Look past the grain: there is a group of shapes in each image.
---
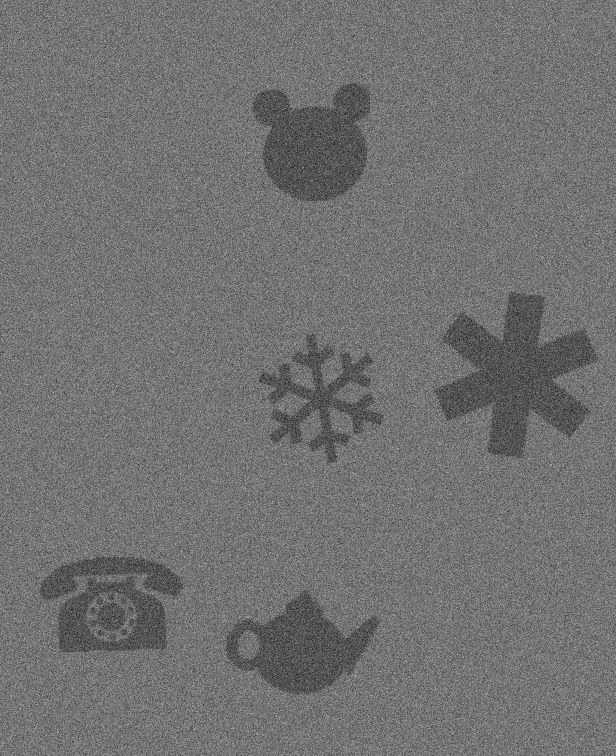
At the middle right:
asterisk
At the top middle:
bear's head
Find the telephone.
bottom left
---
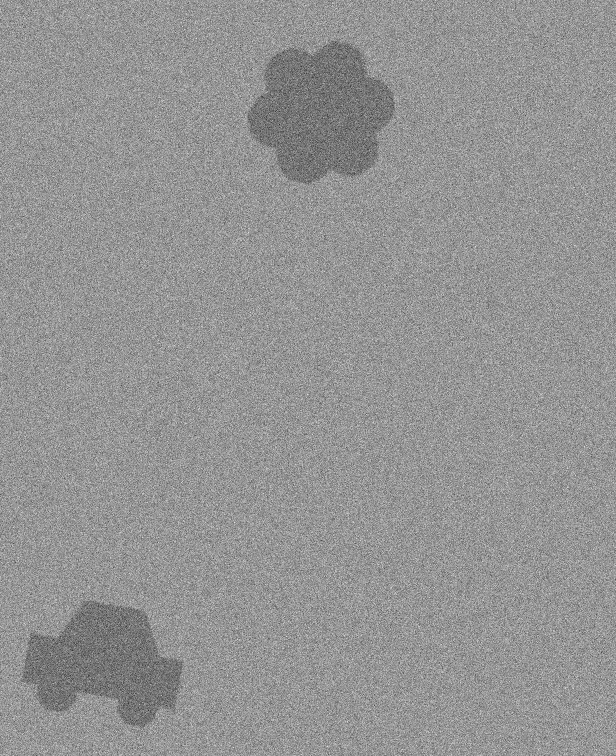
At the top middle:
flower
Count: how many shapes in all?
2
